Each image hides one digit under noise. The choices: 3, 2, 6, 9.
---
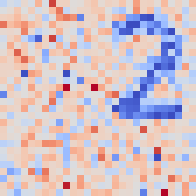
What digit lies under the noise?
2
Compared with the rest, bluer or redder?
bluer
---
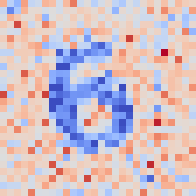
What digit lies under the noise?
6
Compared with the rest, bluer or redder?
bluer
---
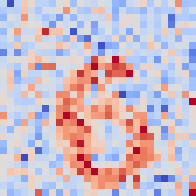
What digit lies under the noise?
6
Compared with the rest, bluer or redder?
redder
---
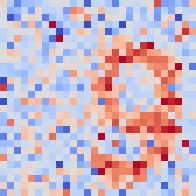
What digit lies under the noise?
9
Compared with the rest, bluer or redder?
redder
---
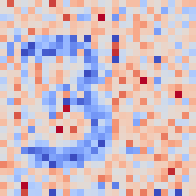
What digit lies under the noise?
3
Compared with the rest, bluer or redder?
bluer
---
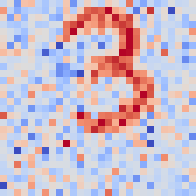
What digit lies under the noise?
3
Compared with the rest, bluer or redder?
redder
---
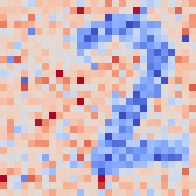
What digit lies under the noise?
2
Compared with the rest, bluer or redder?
bluer
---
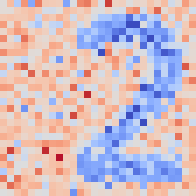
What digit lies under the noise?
2
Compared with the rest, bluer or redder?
bluer
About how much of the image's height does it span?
nearly all
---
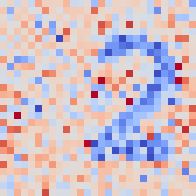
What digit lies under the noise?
2
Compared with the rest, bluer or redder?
bluer
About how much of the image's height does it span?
two thirds
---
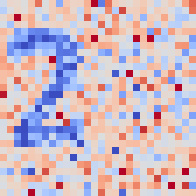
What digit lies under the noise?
2
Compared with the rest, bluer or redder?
bluer
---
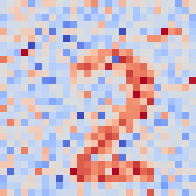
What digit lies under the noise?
2
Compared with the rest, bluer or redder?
redder
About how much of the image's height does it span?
two thirds
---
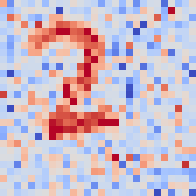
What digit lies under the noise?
2
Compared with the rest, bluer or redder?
redder
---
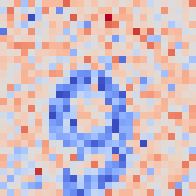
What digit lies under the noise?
9
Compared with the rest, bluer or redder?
bluer
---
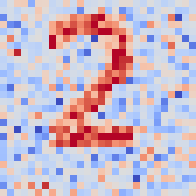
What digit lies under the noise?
2
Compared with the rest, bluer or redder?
redder
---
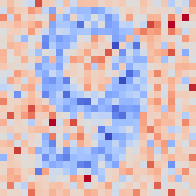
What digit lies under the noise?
9
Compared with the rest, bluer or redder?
bluer
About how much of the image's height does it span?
nearly all
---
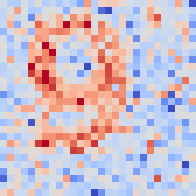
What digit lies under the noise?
9
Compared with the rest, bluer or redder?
redder
